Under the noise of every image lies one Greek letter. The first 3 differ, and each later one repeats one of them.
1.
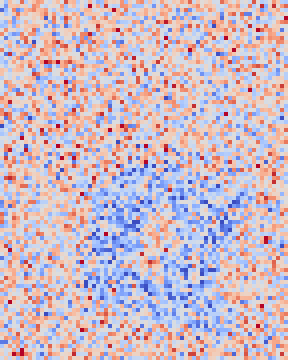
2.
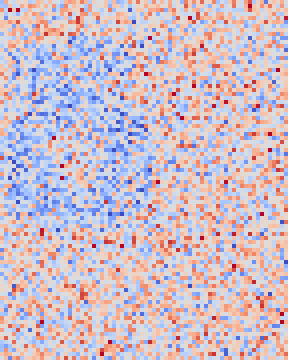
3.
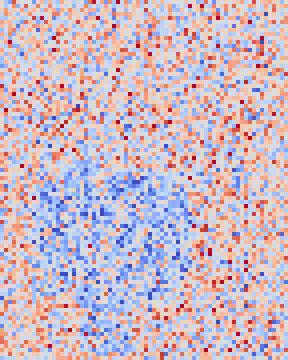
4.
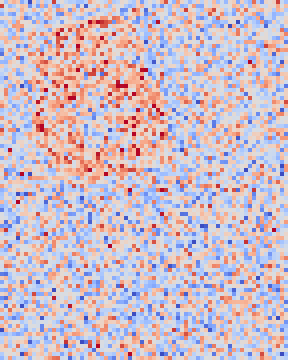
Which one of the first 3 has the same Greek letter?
2
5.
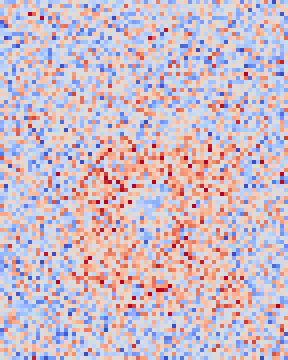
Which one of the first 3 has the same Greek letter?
1
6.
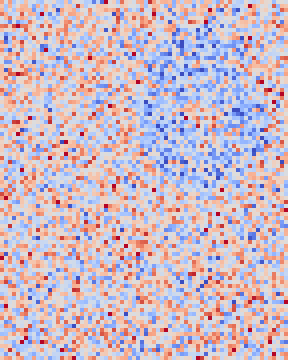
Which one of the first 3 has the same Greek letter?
2
